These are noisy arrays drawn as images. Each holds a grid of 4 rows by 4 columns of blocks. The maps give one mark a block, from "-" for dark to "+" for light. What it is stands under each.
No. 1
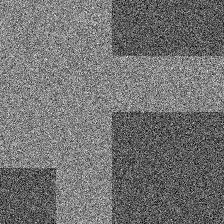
+ + - -
+ + + +
+ + - -
- + - -
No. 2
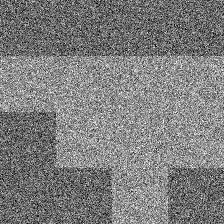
- - - -
+ + + +
- + + +
- - + -
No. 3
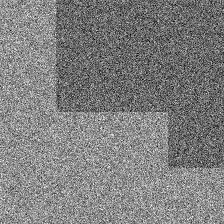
+ - - -
+ - - -
+ + + -
+ + + +
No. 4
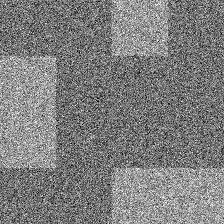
- - + -
+ - - -
+ - - -
- - + +
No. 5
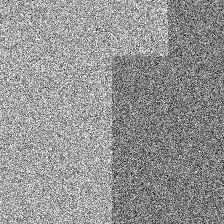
+ + + -
+ + - -
+ + - -
+ + - -
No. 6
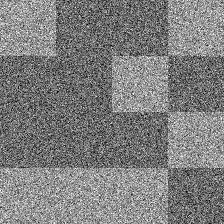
+ - - +
- - + -
- - - +
+ + + -
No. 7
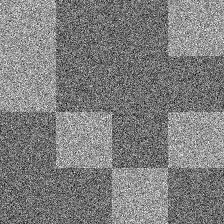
+ - - +
+ - - -
- + - +
- - + -
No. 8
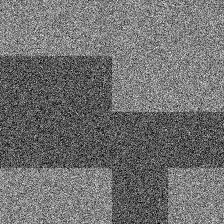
+ + + +
- - + +
- - - -
+ + - +
